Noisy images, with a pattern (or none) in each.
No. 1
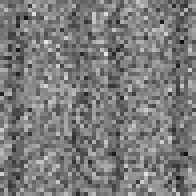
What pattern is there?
bands of columns
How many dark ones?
4
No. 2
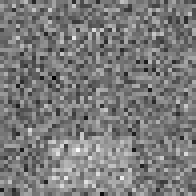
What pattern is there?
one block
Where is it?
bottom middle
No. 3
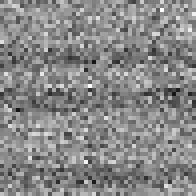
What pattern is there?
bands of rows
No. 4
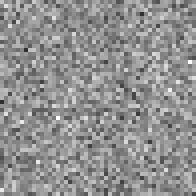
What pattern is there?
only noise
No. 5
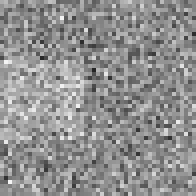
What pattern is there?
one block
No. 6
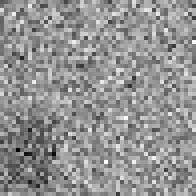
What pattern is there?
one block
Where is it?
bottom left
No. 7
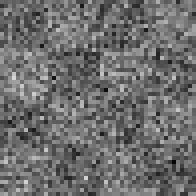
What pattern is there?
a checkerboard
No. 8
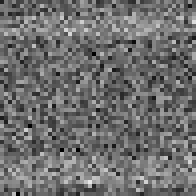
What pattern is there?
bands of rows
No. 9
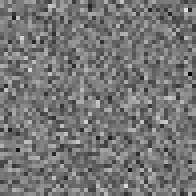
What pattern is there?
only noise
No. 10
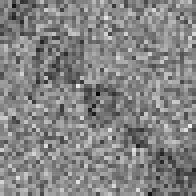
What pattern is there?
blocks along the diagonal
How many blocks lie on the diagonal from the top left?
5
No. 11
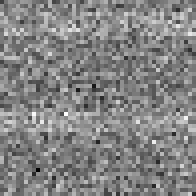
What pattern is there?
bands of rows
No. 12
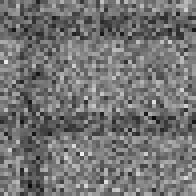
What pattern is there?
bands of rows crossing bands of columns
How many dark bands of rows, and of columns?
2 and 1
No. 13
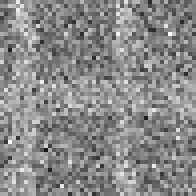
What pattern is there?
bands of rows crossing bands of columns
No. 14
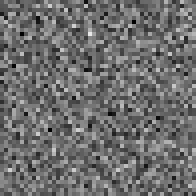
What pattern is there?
only noise
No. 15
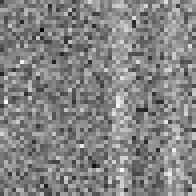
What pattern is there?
bands of columns
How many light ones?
2
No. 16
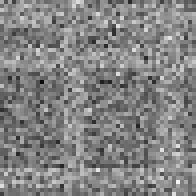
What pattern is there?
bands of rows crossing bands of columns
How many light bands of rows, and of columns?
3 and 2
